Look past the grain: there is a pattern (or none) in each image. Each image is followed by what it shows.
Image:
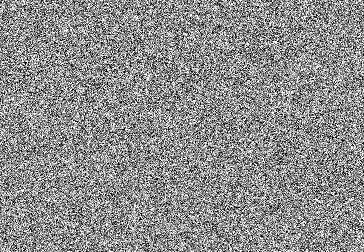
only noise
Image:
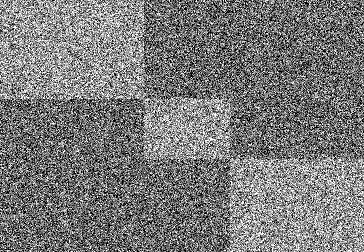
blocks along the diagonal
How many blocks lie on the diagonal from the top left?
3
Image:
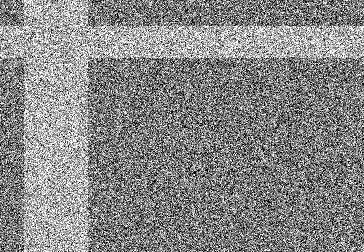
bands of rows crossing bands of columns
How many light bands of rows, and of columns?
1 and 1
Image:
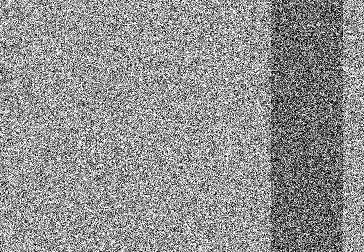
one band of columns
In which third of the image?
right
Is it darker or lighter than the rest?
darker
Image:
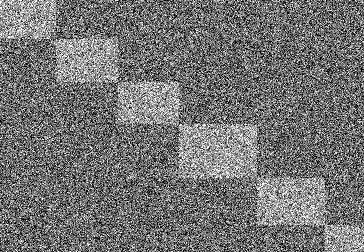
blocks along the diagonal
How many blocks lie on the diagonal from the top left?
6
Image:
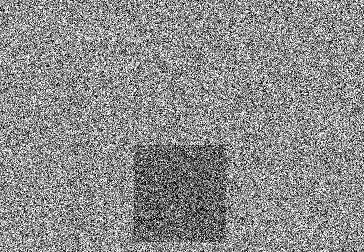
one block
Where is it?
bottom middle
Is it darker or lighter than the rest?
darker
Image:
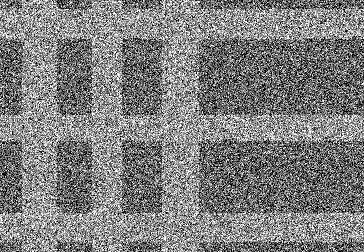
bands of rows crossing bands of columns
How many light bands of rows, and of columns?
3 and 3
